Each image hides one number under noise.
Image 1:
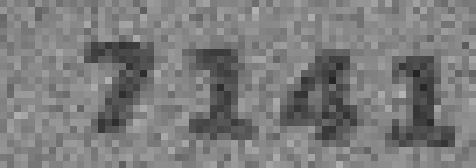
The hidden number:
7141
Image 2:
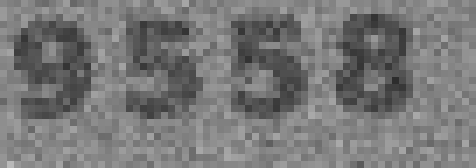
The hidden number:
9558
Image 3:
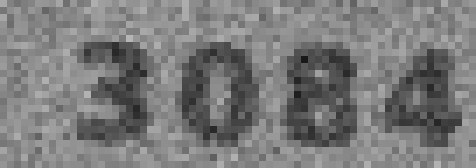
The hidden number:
3084
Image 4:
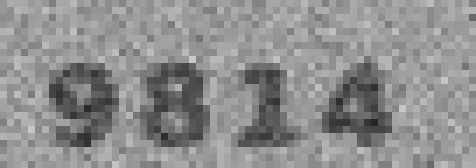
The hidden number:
9814
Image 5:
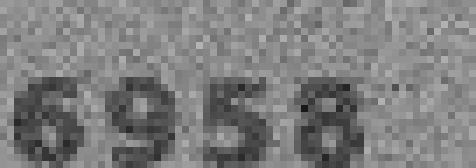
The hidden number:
6958
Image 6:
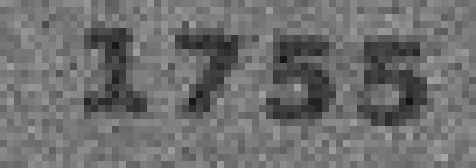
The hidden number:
1755
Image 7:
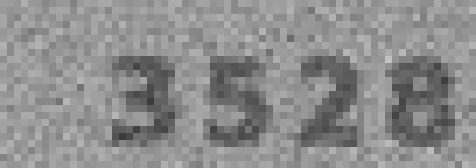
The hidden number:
3528
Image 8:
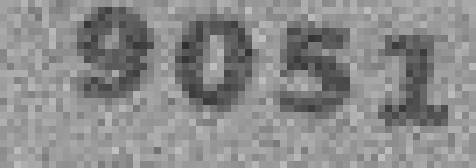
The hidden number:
9051
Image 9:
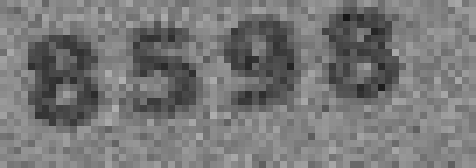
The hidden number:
8598
